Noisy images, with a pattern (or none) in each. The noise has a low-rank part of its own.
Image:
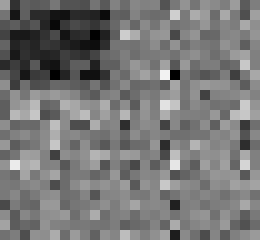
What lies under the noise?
one block
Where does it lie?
top left
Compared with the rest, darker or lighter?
darker
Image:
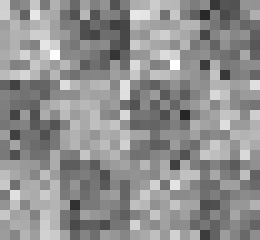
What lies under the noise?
a checkerboard
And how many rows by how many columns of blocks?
3 by 4
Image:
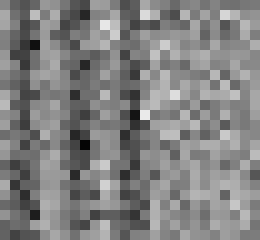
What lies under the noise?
bands of columns
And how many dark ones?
3
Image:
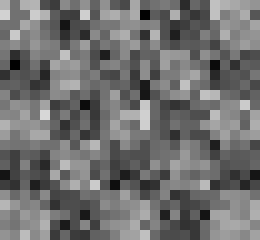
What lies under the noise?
a checkerboard
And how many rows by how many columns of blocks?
5 by 5
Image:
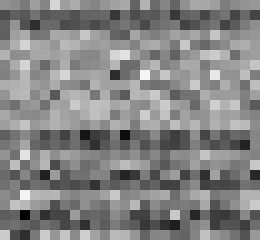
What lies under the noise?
bands of rows
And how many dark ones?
4
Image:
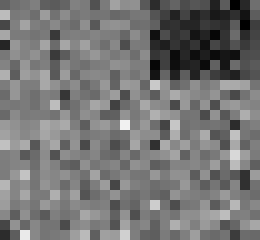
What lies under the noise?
one block
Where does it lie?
top right
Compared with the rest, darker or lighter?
darker
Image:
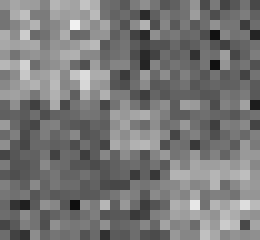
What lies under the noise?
blocks along the diagonal
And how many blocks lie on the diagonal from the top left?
3
